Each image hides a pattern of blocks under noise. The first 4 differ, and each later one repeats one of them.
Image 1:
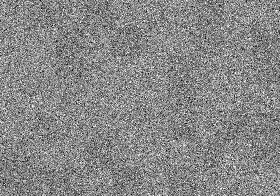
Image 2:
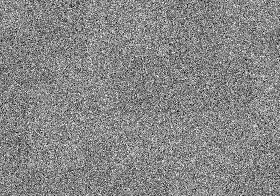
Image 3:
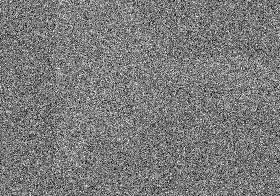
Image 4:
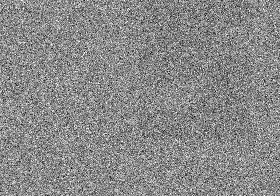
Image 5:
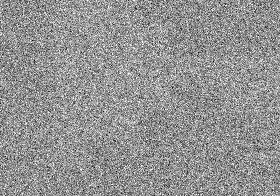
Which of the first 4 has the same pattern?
3
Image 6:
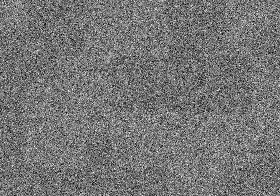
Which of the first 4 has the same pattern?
2
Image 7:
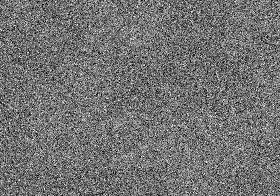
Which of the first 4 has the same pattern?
2
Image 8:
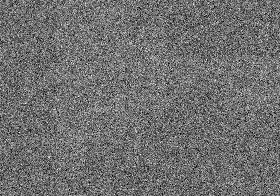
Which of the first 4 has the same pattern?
3
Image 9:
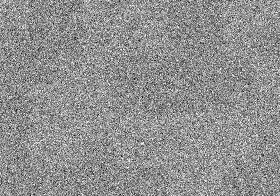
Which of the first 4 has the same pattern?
2
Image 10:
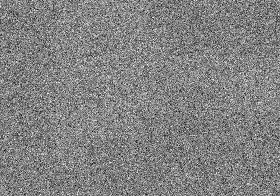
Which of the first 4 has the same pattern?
3
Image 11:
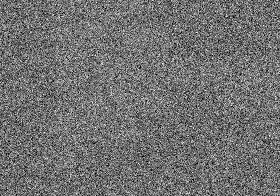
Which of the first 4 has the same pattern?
3
